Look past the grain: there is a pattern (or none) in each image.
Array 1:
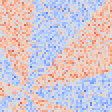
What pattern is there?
spokes from one point
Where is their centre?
bottom left
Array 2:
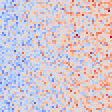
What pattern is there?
a smooth slope
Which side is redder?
right
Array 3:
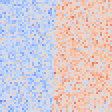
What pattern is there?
a sharp edge
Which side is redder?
right
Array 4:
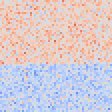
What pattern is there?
a sharp edge
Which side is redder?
top
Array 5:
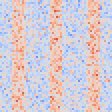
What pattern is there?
vertical stripes
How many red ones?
3
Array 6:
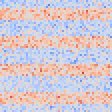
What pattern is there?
horizontal stripes
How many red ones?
4
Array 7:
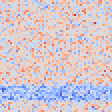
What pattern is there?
one horizontal stripe
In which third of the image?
bottom
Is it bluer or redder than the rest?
bluer
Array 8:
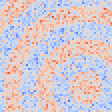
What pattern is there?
rings round one point
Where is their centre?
bottom right
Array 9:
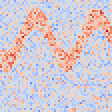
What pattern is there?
a wavy band
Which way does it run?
left to right
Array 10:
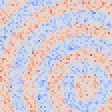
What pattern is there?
rings round one point
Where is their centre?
bottom right
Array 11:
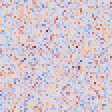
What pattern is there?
only noise
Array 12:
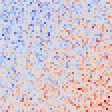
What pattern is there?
a smooth slope
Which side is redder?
bottom right
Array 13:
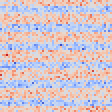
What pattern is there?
horizontal stripes
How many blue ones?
6
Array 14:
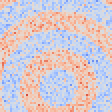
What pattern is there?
rings round one point
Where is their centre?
bottom middle
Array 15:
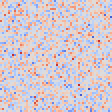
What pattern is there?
only noise
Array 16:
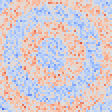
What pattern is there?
rings round one point
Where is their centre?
centre
